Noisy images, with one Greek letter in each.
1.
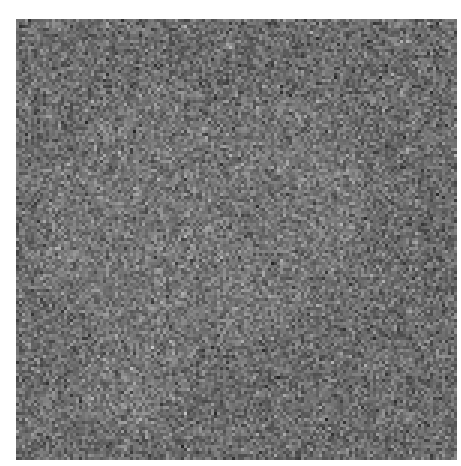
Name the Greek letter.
phi
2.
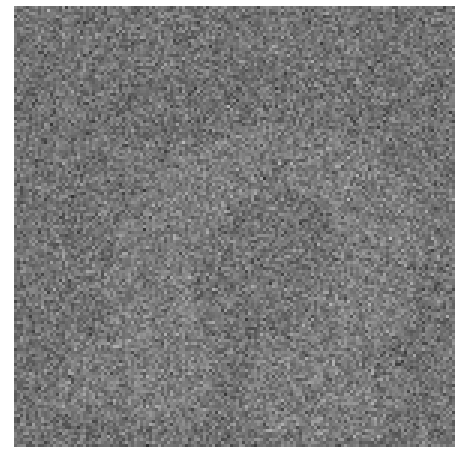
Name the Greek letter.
omega
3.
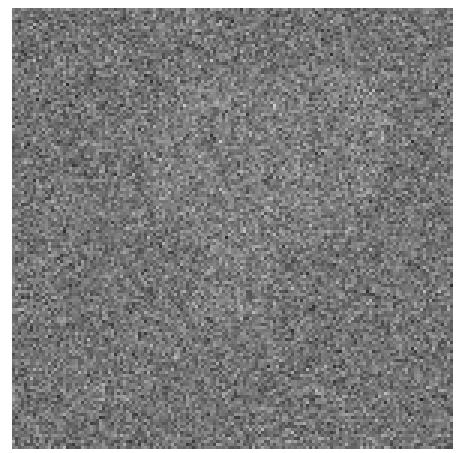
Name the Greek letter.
phi
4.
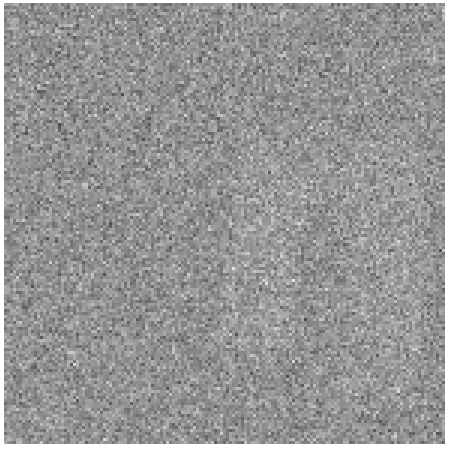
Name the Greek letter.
eta
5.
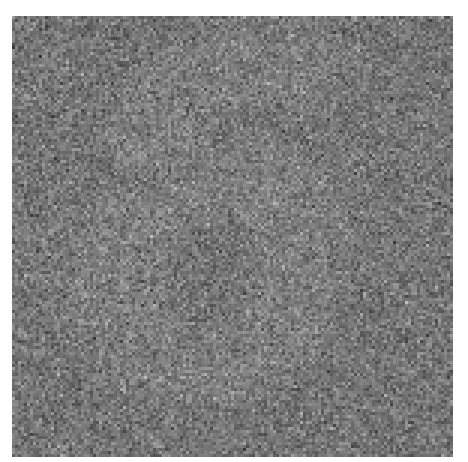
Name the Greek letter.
delta
